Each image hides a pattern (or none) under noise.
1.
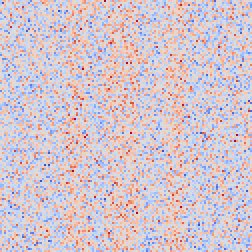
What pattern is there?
bands of columns
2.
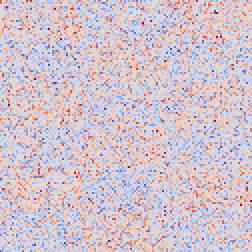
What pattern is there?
a checkerboard
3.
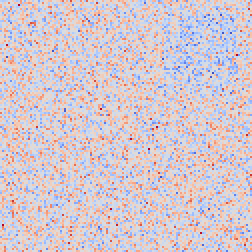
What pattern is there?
one block
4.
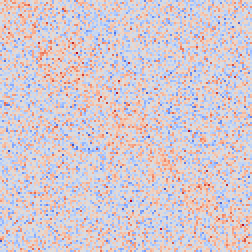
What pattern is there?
blocks along the diagonal
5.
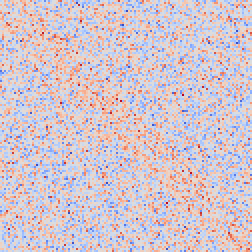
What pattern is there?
a diagonal band
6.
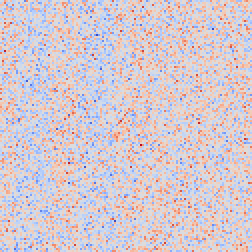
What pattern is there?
bands of columns
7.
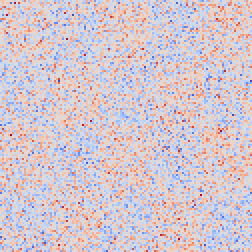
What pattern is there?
a checkerboard
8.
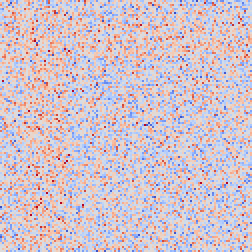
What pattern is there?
bands of rows crossing bands of columns
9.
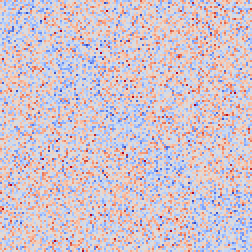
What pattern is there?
blocks along the diagonal
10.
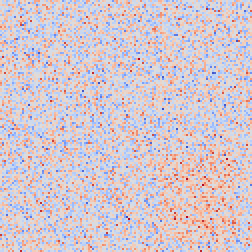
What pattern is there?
one block
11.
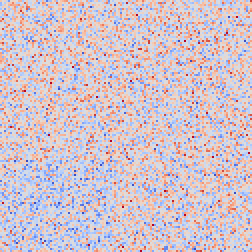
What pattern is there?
one block
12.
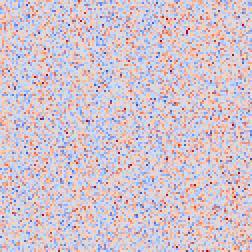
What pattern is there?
bands of columns
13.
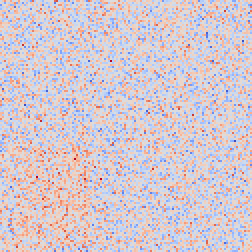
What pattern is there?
one block
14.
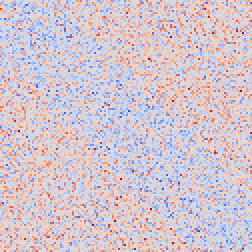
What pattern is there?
a diagonal band
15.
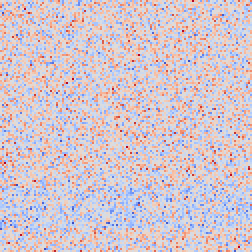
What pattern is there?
one band of rows
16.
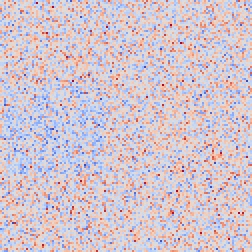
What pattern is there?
one block
